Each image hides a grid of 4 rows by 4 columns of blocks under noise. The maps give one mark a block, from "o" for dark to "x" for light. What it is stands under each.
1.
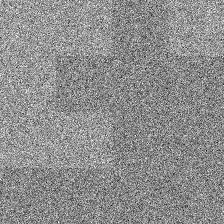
x x o x
x o o o
x x o o
o o o o
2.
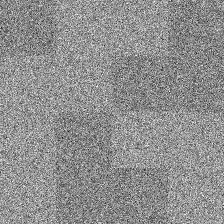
o x x o
x x o o
x o x x
x o o x
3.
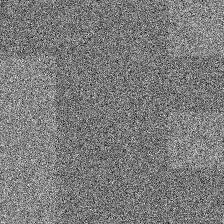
o o o x
x o o o
x o o x
x o o o
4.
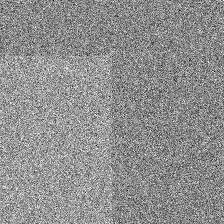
o o o o
x x o o
x x o o
x x o o
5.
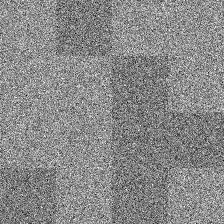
x o x x
x x o x
x x o o
o x o x
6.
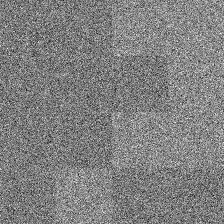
o o x x
o o o x
o o x x
o x o o
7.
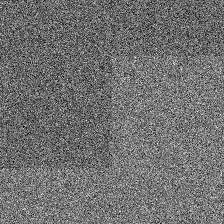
o o o o
o o x x
o o x x
x x x x
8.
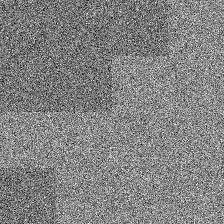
o o o x
o o x x
x x x x
o x x x
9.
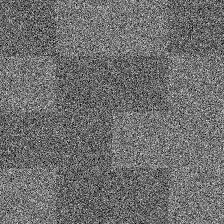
o x x o
x o o x
o o x x
x o o x
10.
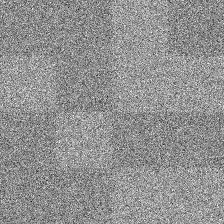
o o x o
x o x x
o x o o
o o x x
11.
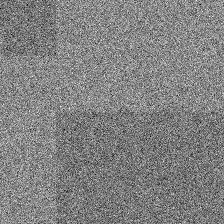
o x x x
x x x x
x o o o
x o o o
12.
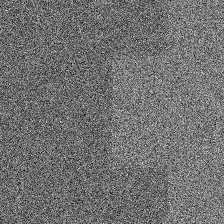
o o o x
o o x x
o o x x
o o o x
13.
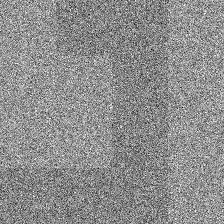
x o o x
x x o x
x x o x
o o o x
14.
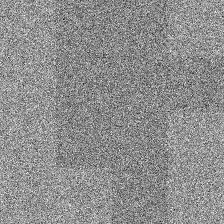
x o o x
x o o o
x o o x
x x o x
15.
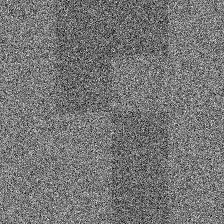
x o o x
x o x x
x x o x
x x o x
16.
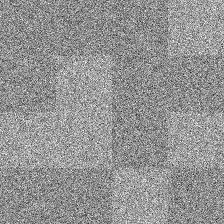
o o o x
o x o o
x x o x
o o x o
